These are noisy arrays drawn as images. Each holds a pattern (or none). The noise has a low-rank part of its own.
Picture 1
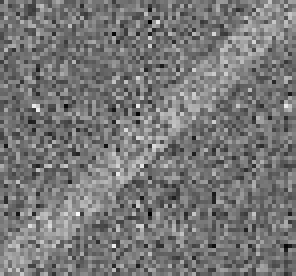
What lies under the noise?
a diagonal band
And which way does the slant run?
bottom left to top right
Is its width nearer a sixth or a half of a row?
a sixth
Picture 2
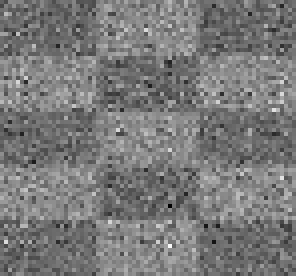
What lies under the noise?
a checkerboard
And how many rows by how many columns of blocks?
5 by 3
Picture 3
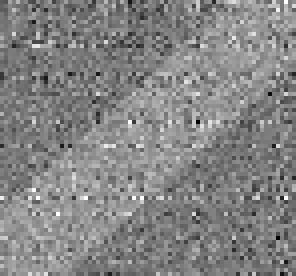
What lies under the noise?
a diagonal band
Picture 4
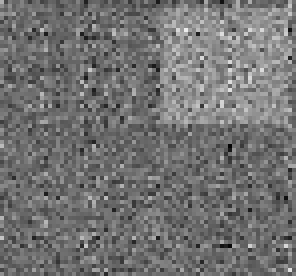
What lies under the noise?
one block
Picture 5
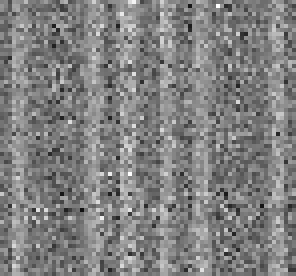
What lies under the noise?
bands of columns
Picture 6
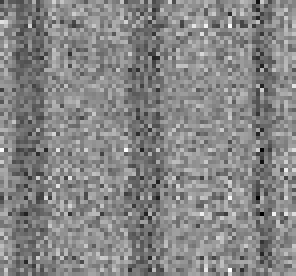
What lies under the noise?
bands of columns
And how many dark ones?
3
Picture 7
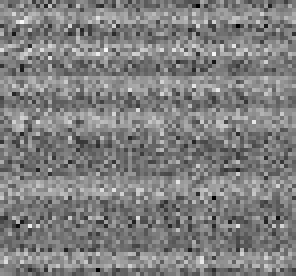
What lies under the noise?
bands of rows
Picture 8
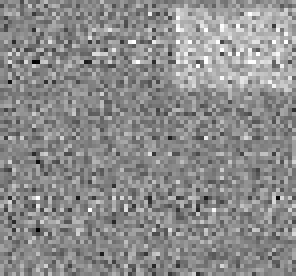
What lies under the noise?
one block
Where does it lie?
top right
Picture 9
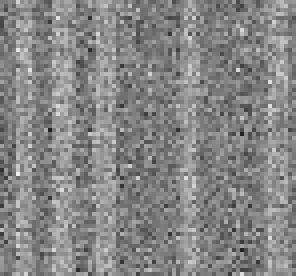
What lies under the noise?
bands of columns
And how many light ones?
5
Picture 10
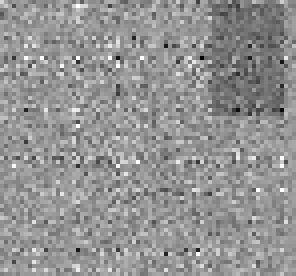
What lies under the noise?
one block
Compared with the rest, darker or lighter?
darker
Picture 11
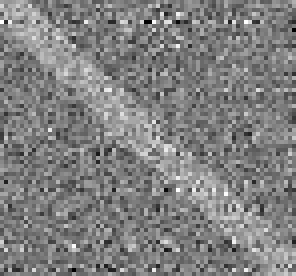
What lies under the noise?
a diagonal band
